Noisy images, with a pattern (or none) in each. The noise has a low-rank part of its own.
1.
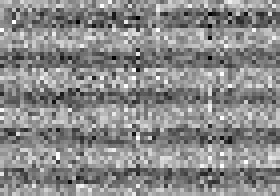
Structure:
horizontal stripes
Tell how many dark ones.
5
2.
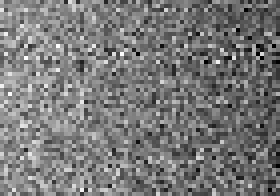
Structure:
a smooth slope
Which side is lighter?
left
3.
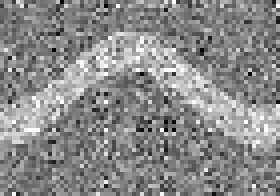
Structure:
a wavy band
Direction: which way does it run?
left to right
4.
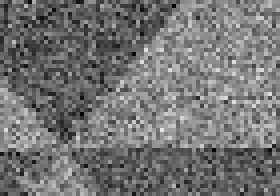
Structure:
spokes from one point
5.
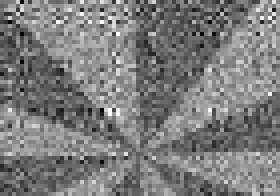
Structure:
spokes from one point
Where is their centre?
bottom middle
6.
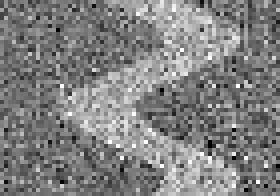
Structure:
a wavy band
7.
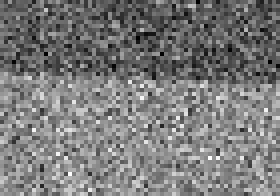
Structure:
a sharp edge
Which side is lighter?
bottom
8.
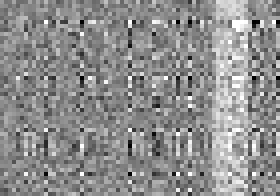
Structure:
one vertical stripe
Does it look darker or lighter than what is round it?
lighter
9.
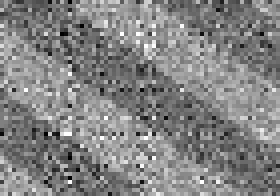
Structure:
diagonal stripes
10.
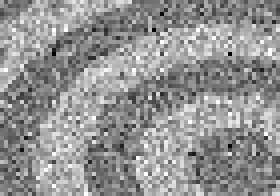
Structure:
rings round one point
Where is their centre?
bottom right
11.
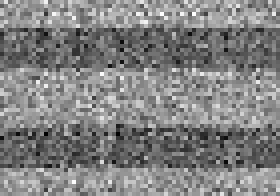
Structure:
horizontal stripes
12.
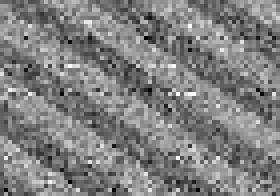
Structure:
diagonal stripes
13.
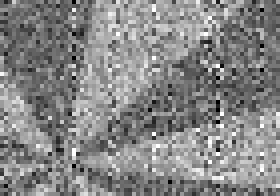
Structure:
spokes from one point
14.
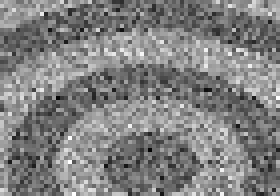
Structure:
rings round one point
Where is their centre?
bottom middle
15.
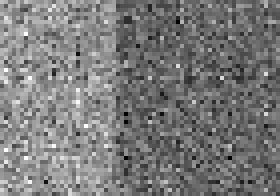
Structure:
a sharp edge
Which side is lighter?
left
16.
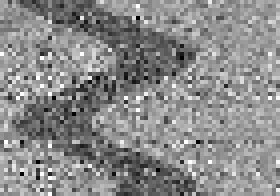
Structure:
a wavy band
